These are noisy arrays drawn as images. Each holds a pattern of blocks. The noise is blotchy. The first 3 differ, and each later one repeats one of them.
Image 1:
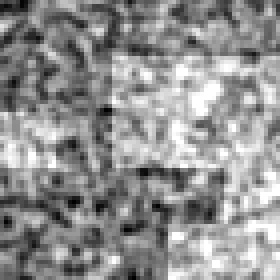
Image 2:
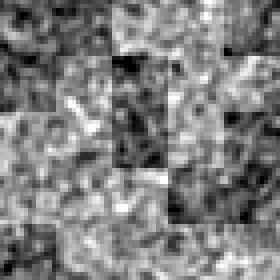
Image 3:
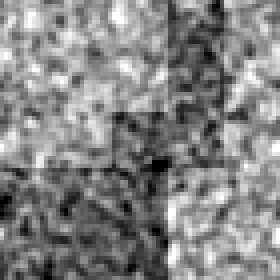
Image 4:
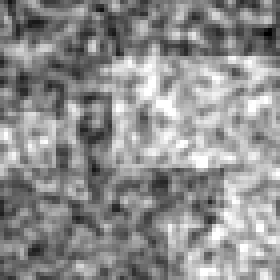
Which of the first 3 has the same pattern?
1
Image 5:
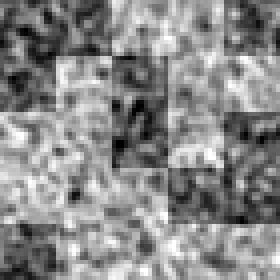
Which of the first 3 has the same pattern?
2
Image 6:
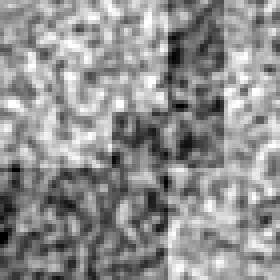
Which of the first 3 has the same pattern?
3
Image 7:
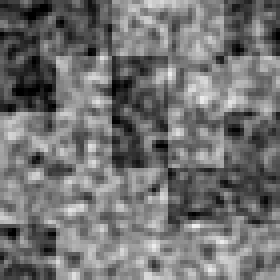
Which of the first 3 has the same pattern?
2
